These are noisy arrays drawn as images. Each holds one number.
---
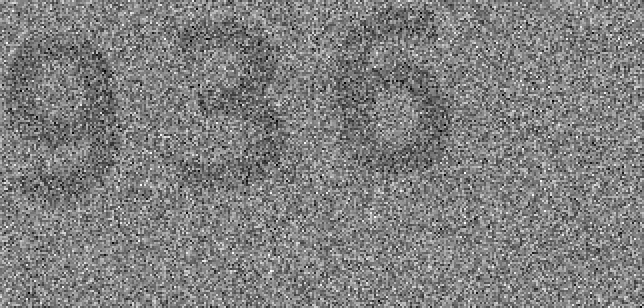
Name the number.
936
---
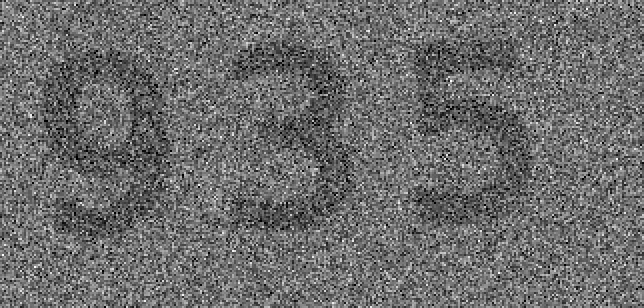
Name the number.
935
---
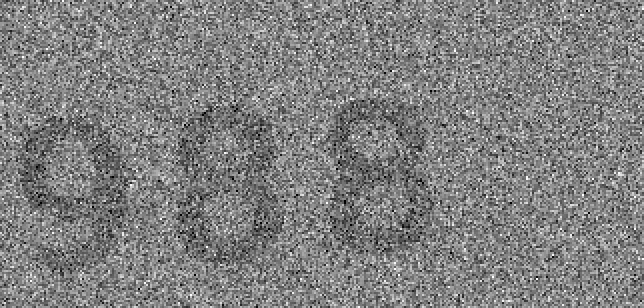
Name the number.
988
